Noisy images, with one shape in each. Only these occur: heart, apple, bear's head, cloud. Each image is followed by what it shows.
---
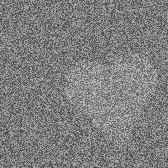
heart
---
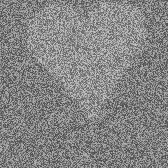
heart
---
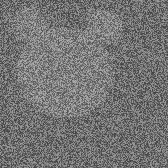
bear's head
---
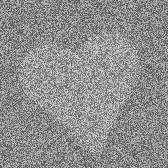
heart
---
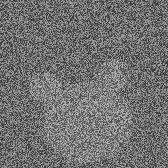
bear's head
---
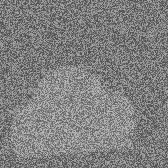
cloud
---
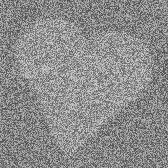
heart
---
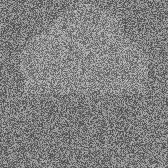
cloud
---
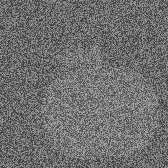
apple
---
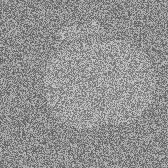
apple
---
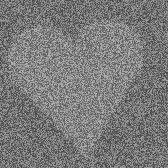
heart
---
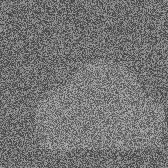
cloud
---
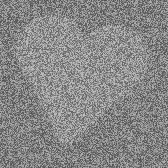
heart
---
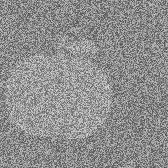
apple
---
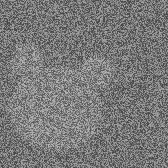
bear's head
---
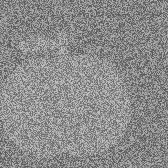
apple
